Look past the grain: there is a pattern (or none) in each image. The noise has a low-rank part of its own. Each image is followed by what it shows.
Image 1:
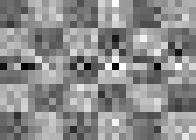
a checkerboard
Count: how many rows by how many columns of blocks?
5 by 6
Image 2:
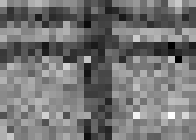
bands of rows crossing bands of columns
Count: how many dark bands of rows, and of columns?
2 and 1
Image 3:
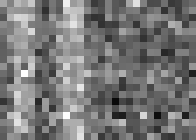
bands of columns
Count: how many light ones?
2
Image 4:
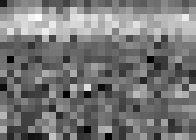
one band of rows
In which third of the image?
top
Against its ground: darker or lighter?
lighter
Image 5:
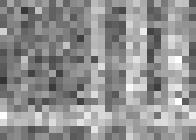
bands of rows crossing bands of columns
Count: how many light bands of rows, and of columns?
1 and 3
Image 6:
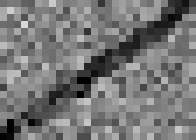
a diagonal band
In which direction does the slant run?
bottom left to top right
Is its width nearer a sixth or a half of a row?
a sixth
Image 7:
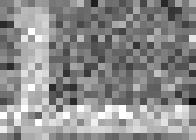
bands of rows crossing bands of columns
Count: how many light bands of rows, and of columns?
1 and 1
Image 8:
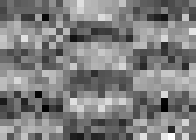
a checkerboard
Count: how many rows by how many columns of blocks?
6 by 3
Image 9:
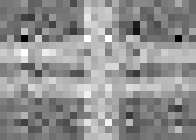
bands of rows crossing bands of columns
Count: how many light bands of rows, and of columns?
2 and 1
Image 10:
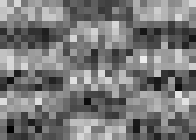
a checkerboard
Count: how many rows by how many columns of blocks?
6 by 3
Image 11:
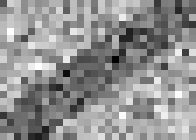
a diagonal band
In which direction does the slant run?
bottom left to top right
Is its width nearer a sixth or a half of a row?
a half
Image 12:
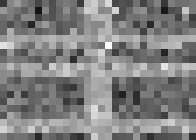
bands of rows crossing bands of columns
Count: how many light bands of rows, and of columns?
3 and 1
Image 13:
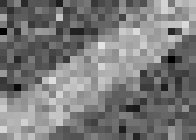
a diagonal band
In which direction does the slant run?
bottom left to top right
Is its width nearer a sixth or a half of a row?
a half
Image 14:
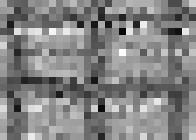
bands of rows crossing bands of columns
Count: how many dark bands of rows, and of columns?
2 and 3
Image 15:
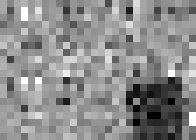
one block
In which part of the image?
bottom right
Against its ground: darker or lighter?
darker
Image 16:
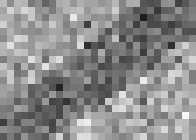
a diagonal band
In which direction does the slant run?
bottom left to top right
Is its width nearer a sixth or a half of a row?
a half
